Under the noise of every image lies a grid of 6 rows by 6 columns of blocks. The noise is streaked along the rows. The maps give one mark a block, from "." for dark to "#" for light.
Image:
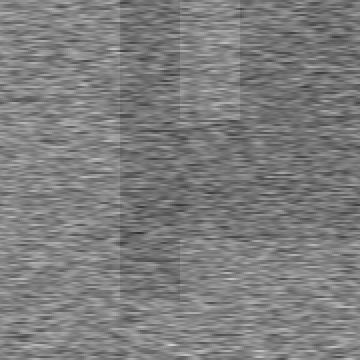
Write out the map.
# # . # . .
# # . # . .
# # . . . .
# # . . . .
# # . # # #
# # # # # #
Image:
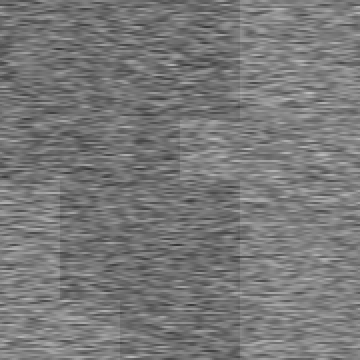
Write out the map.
. . . . # #
. . . . # #
. . . # # #
# . . . # #
# . . . # #
# # . . # #
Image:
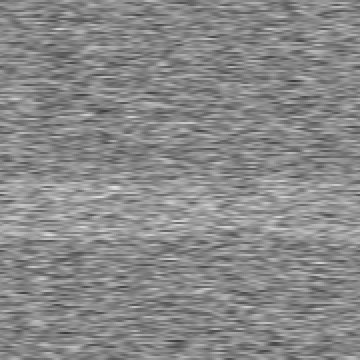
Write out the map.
. . . . . .
. . . . . .
. . . . . .
# # # # # #
. . . . . .
. . . . . .
